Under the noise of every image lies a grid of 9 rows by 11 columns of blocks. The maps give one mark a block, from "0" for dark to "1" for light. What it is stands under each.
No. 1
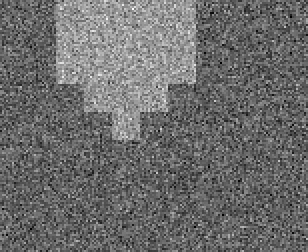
00111110000
00111110000
00111110000
00011100000
00001000000
00000000000
00000000000
00000000000
00000000000
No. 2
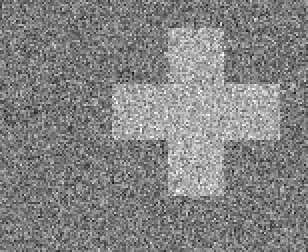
00000000000
00000011000
00000011000
00001111110
00001111110
00000011000
00000011000
00000000000
00000000000
